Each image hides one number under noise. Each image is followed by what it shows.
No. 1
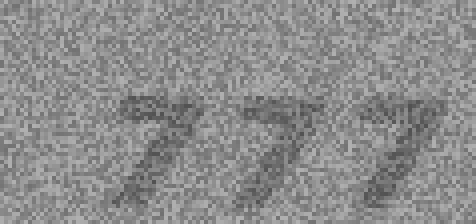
777
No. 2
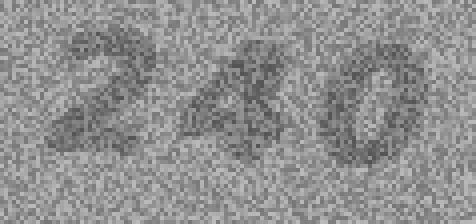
240
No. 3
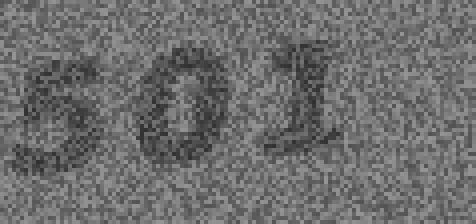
501
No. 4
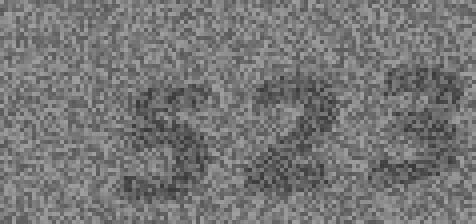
523
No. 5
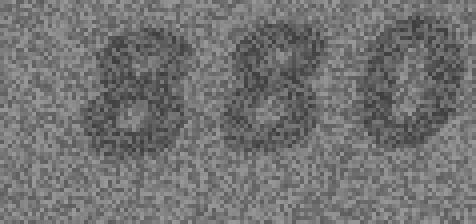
880
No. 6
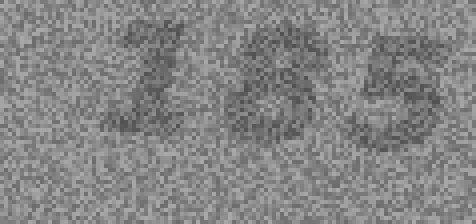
185
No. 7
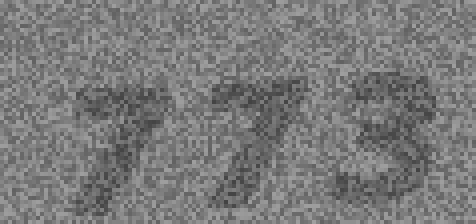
773
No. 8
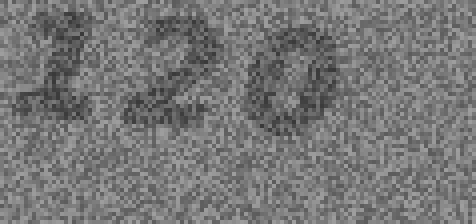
120
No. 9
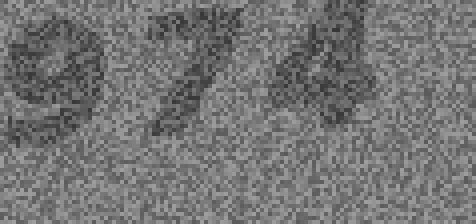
974
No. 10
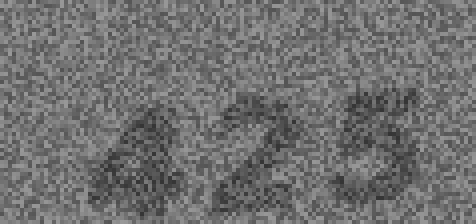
425
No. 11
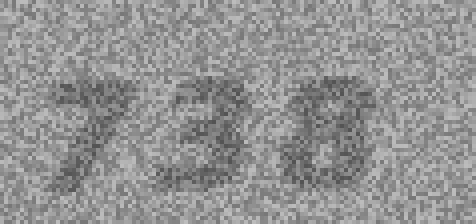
738
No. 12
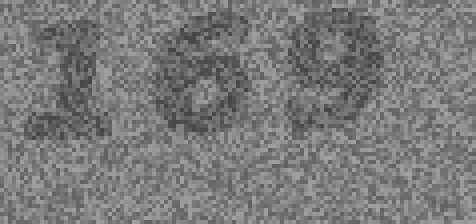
169
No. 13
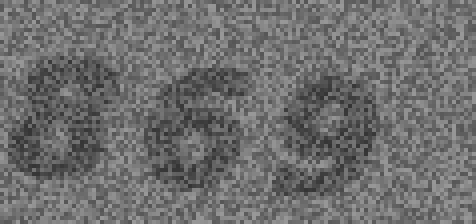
869
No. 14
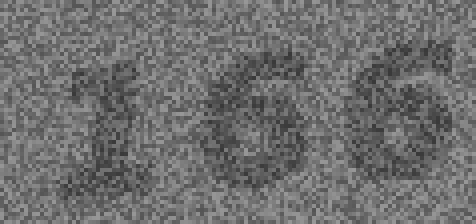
166
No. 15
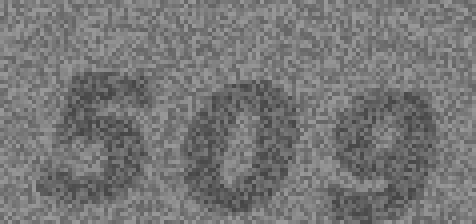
509
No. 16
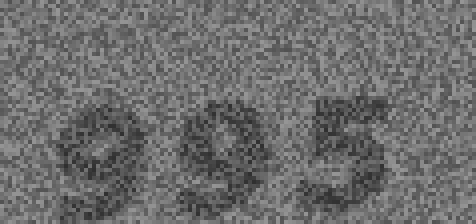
995
